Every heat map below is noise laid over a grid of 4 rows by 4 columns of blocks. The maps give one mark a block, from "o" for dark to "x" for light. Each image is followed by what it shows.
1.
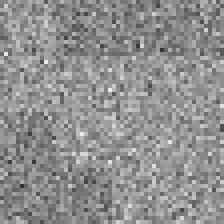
xooo
xxxx
oxxx
ooxx
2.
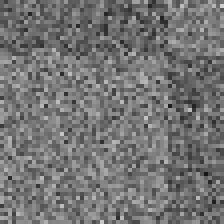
ooox
xxxo
xxxo
xxxo
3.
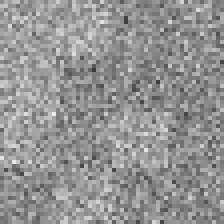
xxoo
xooo
xoxo
oxoo
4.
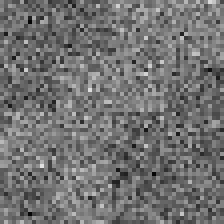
ooxx
oxxo
xxoo
oxoo
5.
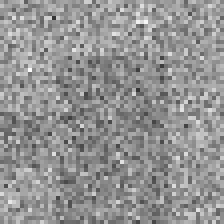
xxxx
xoox
ooox
xoox
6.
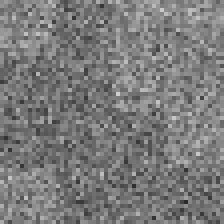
xoxx
ooxx
ooox
xooo
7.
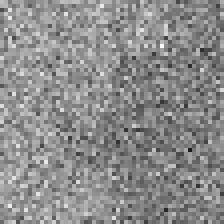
xxxo
xxoo
xooo
xxoo
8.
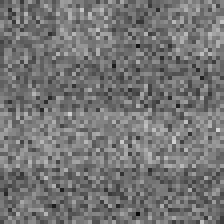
oxox
oooo
xxxx
oooo
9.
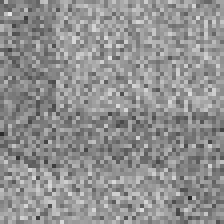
oxxx
oxxx
oooo
xxxo
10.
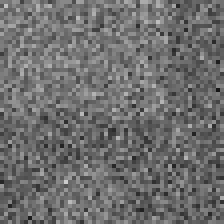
xxxo
xxxo
oooo
oxoo
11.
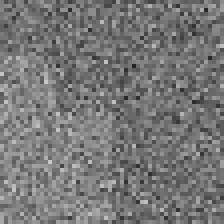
oooo
xooo
xxoo
xxoo
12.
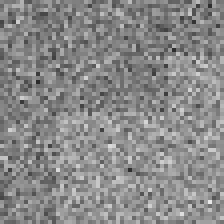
oooo
ooox
oxxx
oxxx
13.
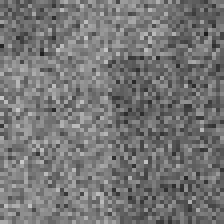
oxxo
xxoo
xxoo
xxoo
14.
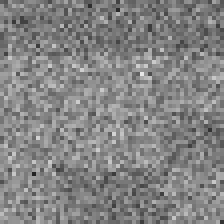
oooo
xxxx
xxxo
xoox
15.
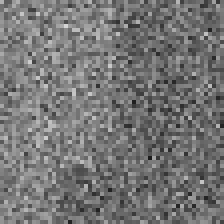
xxoo
xxoo
xxoo
xooo
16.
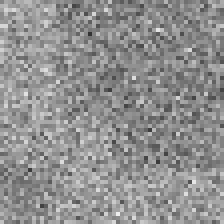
xooo
xooo
xxoo
oxxx
